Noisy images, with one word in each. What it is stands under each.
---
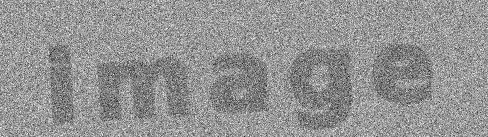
image
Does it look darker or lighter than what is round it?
darker
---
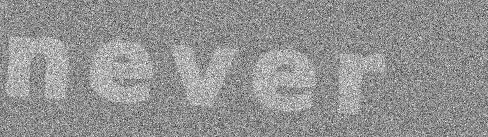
never
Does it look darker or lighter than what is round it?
lighter
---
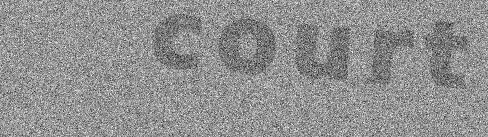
court
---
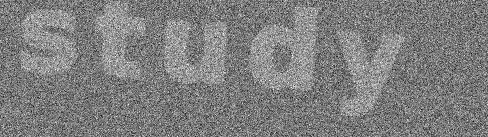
study
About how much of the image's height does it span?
nearly all
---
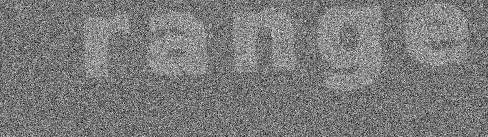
range
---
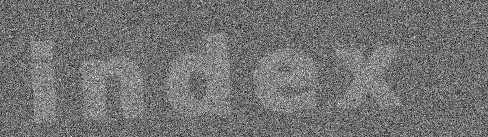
index
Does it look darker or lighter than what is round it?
lighter
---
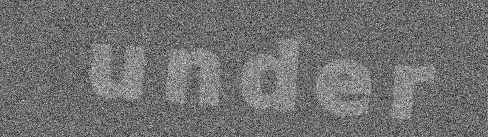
under
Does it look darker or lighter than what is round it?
lighter
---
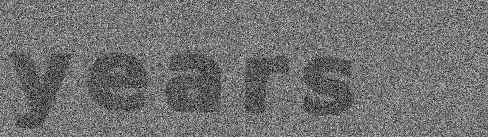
years
